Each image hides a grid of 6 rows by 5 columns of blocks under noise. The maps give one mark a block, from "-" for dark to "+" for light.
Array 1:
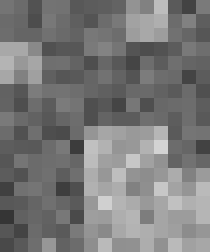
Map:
- - - + -
+ - - - -
- - - - -
- - + + -
- - + + +
- - + + +
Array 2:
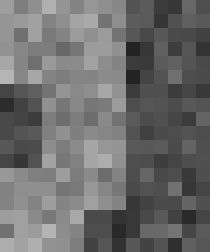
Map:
+ + + - -
+ + + - -
- + + - -
- + + - -
+ + + - -
+ + - - -
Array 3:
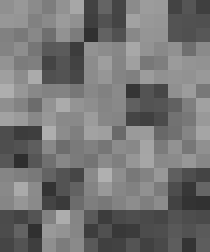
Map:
+ + - + -
+ - + + +
+ + + - +
- + + + +
+ - + + -
- + - - -
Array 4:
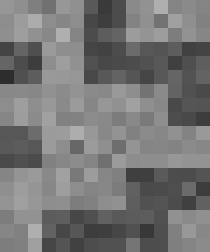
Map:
+ + - + +
- + - - -
+ + + + -
- + + + +
+ + + - -
+ - - - +
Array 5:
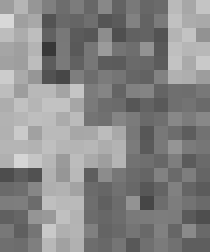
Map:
+ - - - +
+ - - - +
+ + - - -
+ + + - -
- + - - -
- + - - -
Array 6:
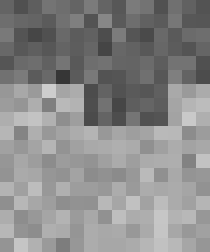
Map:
- - - - -
- - - - -
+ + - - +
+ + + + +
+ + + + +
+ + + + +
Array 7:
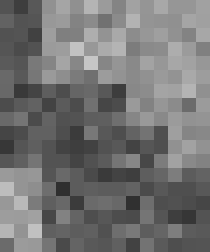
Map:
- + + + +
- + + + +
- - - + +
- - - - +
+ - - - -
+ - - - -
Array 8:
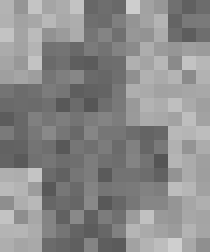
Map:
+ + - + -
+ - - + +
- - - + +
- - - - +
+ - - - +
+ - - + +
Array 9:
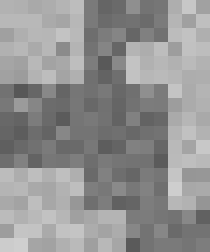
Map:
+ + - - +
+ + - + +
- - - - +
- - - - +
+ + - - +
+ + + - -
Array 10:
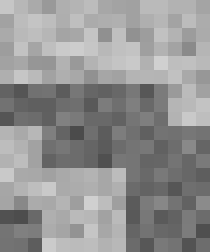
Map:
+ + + + +
+ + + + +
- - - - +
+ - - - -
+ + + - -
- + + - -
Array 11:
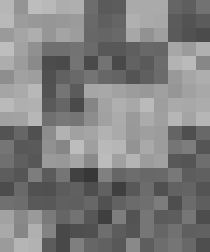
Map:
+ + - + -
+ - - - +
+ - + + +
- + + + -
- - - - -
+ - - - -
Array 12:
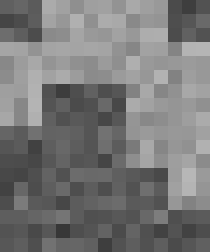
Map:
- + + + -
+ + + + +
+ - - + +
- - - + +
- - - - +
- - - - -
